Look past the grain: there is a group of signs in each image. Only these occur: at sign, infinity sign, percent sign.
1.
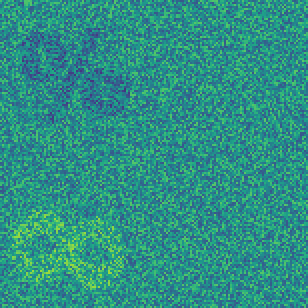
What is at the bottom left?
infinity sign
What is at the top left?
percent sign
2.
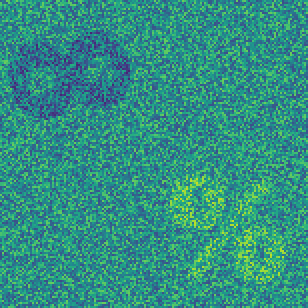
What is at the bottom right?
percent sign
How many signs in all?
2
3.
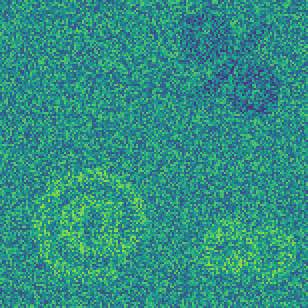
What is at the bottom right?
infinity sign
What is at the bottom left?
at sign
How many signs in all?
3
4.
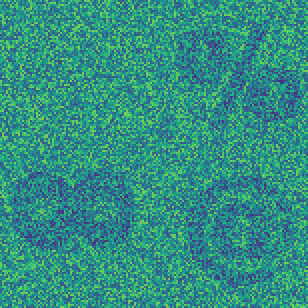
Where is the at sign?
bottom right
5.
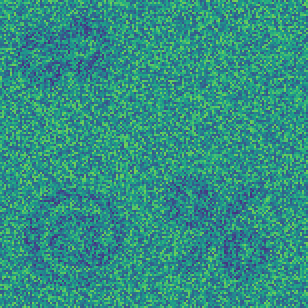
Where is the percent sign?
bottom right
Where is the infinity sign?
top left
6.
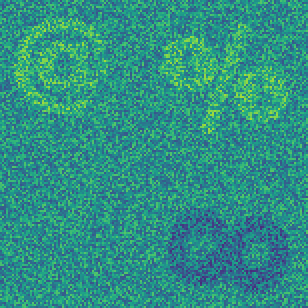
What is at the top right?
percent sign
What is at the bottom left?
nothing
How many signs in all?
3
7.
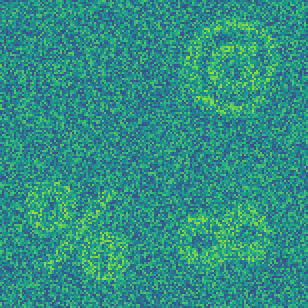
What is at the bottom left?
percent sign
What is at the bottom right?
infinity sign
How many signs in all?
3
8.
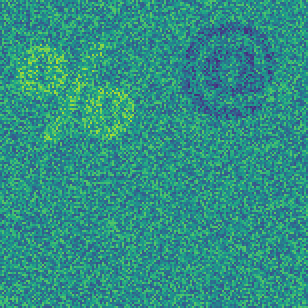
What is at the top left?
percent sign
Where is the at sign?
top right
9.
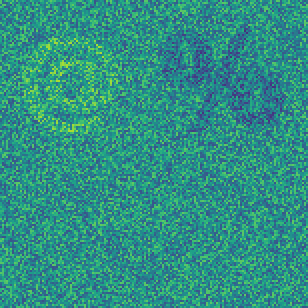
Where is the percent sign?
top right
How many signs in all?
2
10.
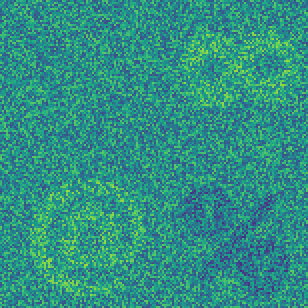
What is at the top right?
infinity sign
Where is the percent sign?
bottom right
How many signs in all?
3
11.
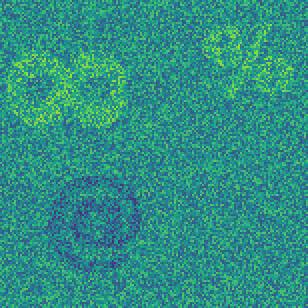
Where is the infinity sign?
top left
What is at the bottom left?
at sign
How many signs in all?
3
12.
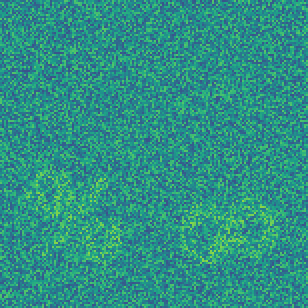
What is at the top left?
nothing
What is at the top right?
nothing
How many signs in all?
2
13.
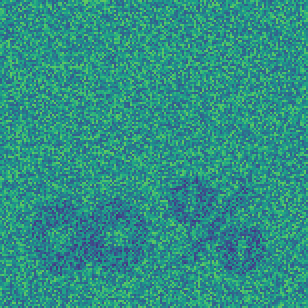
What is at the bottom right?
percent sign
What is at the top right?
nothing
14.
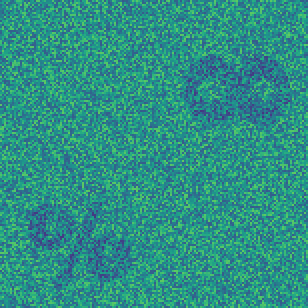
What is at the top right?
infinity sign
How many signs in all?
2
